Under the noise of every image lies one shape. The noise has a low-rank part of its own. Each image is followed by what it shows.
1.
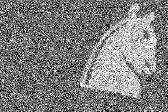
chess knight
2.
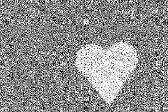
heart
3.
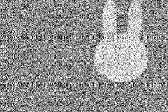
rabbit's head
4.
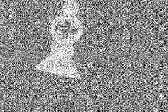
chess bishop
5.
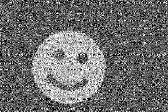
smiling face
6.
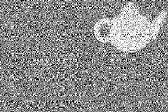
teapot
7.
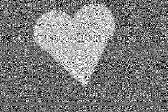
heart
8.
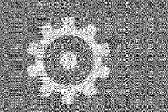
gear
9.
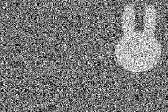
rabbit's head
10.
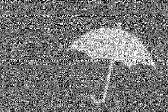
umbrella
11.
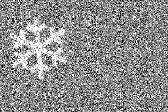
snowflake
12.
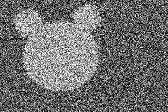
bear's head
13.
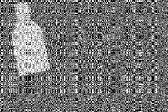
bottle
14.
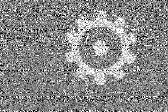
gear
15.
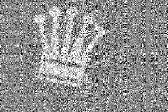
chess queen
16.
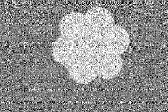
flower
